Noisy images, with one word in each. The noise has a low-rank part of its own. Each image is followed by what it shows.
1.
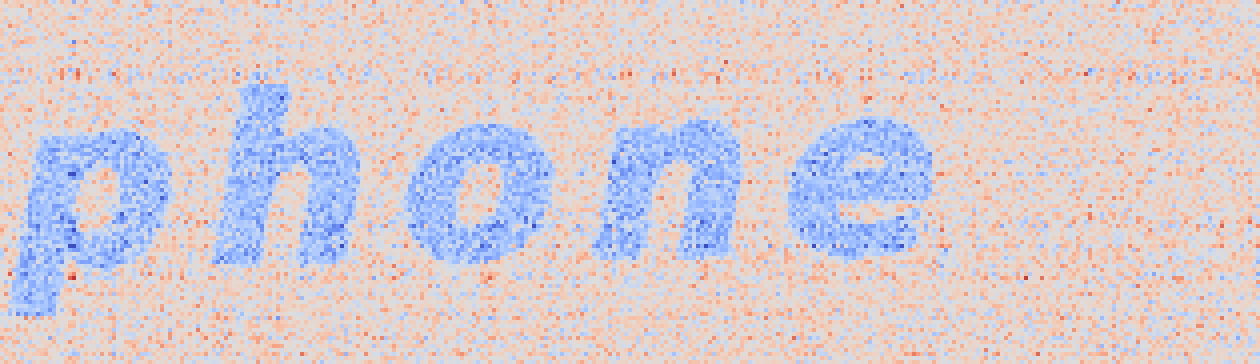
phone
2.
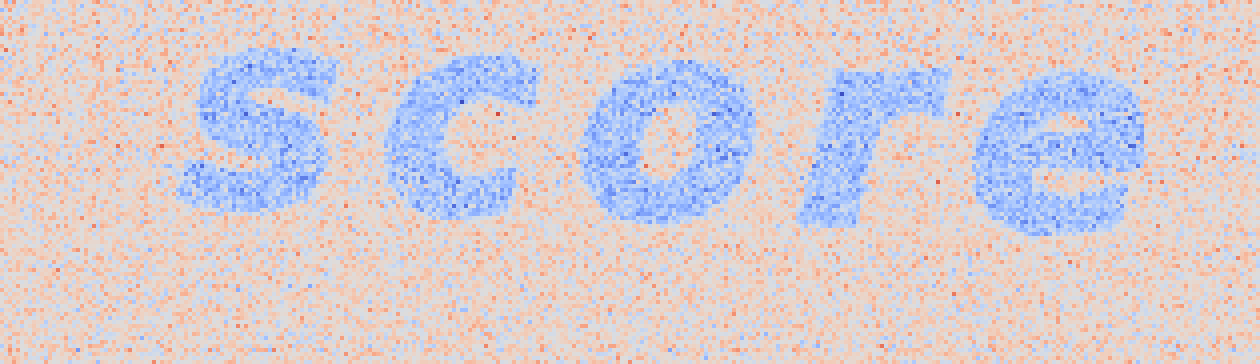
score
